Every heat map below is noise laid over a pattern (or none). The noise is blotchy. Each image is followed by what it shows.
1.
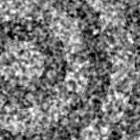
rings round one point
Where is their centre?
middle left
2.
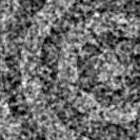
rings round one point
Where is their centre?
middle right
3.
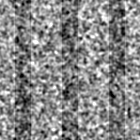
vertical stripes
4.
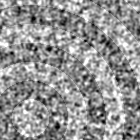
rings round one point
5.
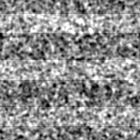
horizontal stripes
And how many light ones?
3
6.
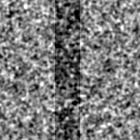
one vertical stripe
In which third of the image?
middle
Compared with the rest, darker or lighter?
darker
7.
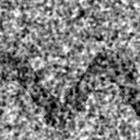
a wavy band
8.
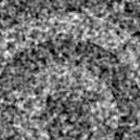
rings round one point
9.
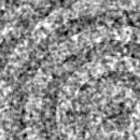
rings round one point
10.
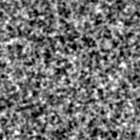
only noise
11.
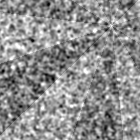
spokes from one point
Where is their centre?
top right
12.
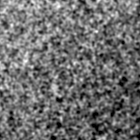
a smooth slope
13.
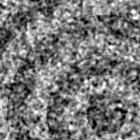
rings round one point
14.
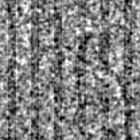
vertical stripes
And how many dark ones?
6
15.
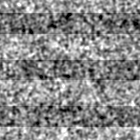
horizontal stripes
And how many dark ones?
3
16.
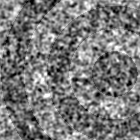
rings round one point
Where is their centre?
middle right
